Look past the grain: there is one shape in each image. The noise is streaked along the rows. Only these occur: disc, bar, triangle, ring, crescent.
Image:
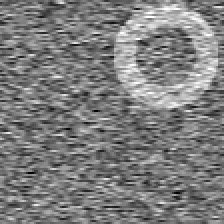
ring
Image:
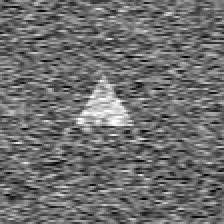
triangle
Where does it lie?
centre
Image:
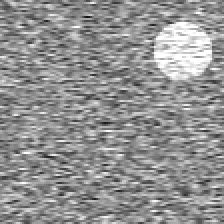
disc
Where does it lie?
top right
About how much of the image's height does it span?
a quarter
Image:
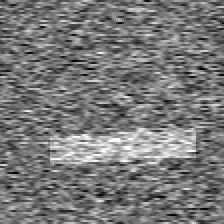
bar
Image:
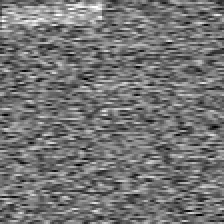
bar
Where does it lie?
top left
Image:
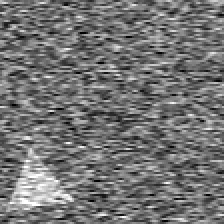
triangle
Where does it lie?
bottom left
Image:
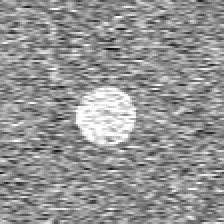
disc
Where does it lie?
centre
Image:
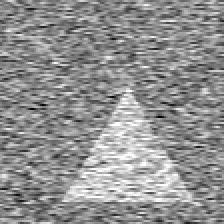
triangle
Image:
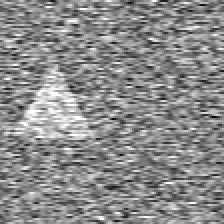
triangle
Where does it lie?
middle left
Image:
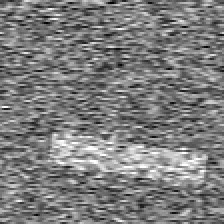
bar
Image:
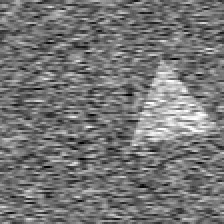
triangle
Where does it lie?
middle right
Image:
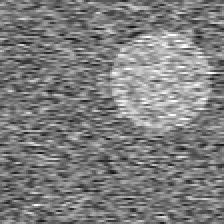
disc
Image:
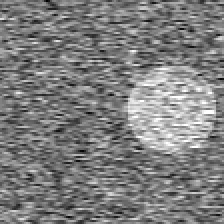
disc
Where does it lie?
middle right
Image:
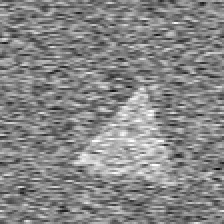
triangle
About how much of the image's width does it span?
half
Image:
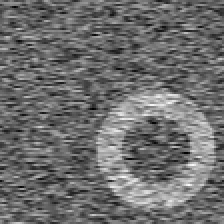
ring
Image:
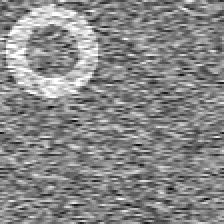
ring
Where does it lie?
top left
